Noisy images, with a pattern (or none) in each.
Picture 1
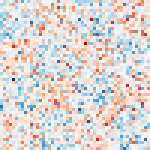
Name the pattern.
a checkerboard
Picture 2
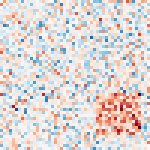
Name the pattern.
one block
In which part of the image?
bottom right
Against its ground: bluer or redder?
redder
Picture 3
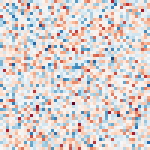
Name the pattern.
only noise
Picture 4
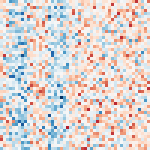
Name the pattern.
bands of columns
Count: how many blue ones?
2
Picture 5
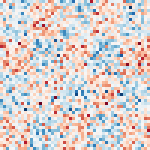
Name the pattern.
a checkerboard
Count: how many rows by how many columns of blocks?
4 by 5
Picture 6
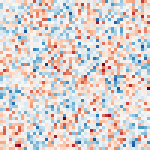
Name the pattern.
a checkerboard
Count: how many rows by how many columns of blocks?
4 by 6
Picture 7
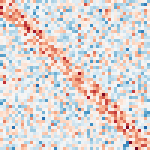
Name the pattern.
a diagonal band
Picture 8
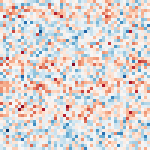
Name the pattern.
bands of rows
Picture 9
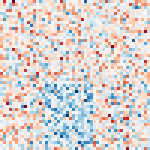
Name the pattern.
one block
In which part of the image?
bottom middle
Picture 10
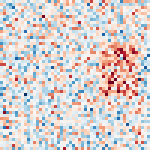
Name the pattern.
one block
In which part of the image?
middle right
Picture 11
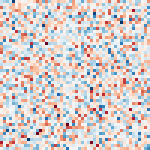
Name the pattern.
only noise
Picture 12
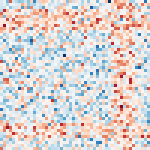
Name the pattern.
bands of rows crossing bands of columns
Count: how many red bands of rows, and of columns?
2 and 1
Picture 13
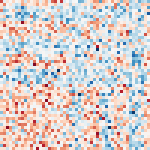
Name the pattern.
bands of rows crossing bands of columns
